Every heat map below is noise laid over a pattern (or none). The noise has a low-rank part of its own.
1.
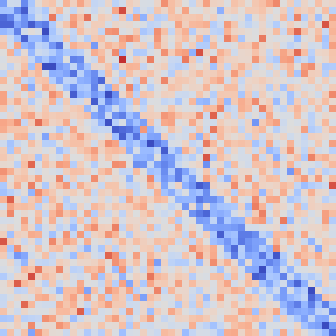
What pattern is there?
a diagonal band
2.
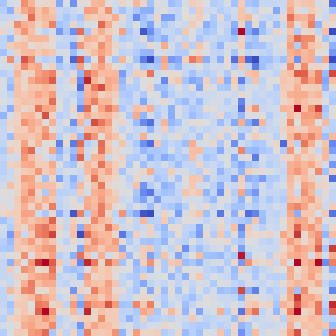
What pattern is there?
bands of columns
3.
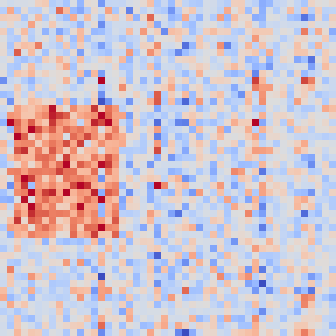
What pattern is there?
one block
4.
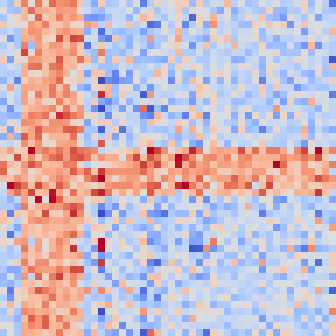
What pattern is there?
bands of rows crossing bands of columns
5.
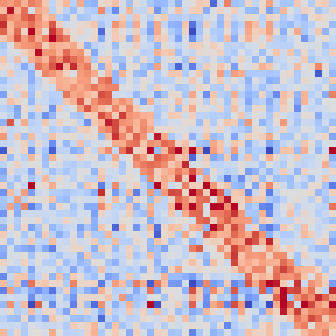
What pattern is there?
a diagonal band
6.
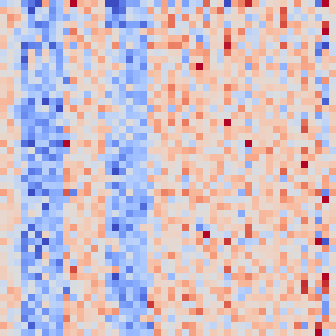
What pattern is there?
bands of columns
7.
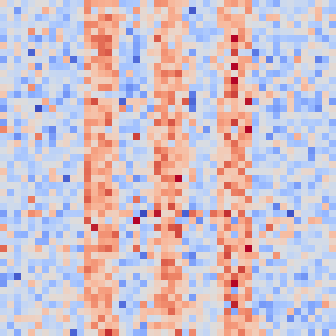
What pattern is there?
bands of columns
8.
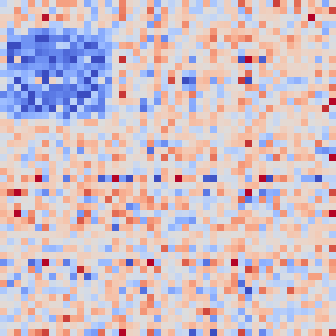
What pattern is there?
one block
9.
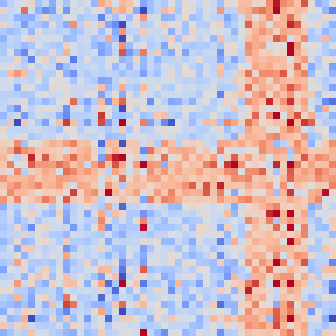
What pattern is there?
bands of rows crossing bands of columns
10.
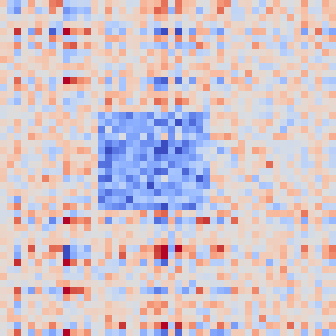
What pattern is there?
one block
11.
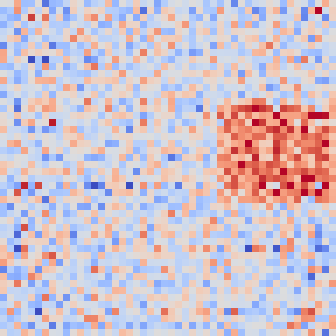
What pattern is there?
one block
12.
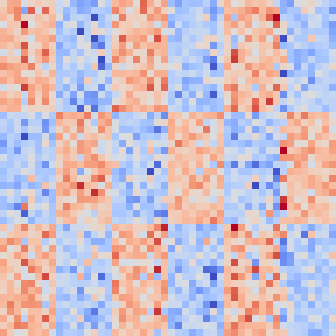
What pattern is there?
a checkerboard
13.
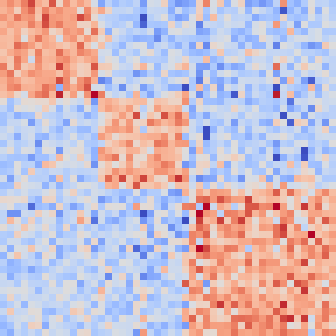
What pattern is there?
blocks along the diagonal
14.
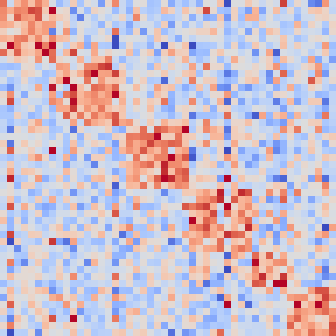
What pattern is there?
blocks along the diagonal
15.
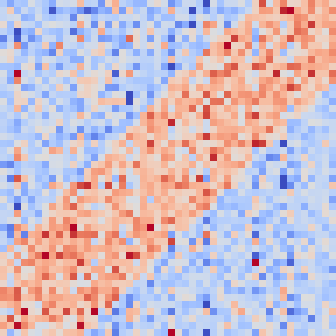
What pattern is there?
a diagonal band
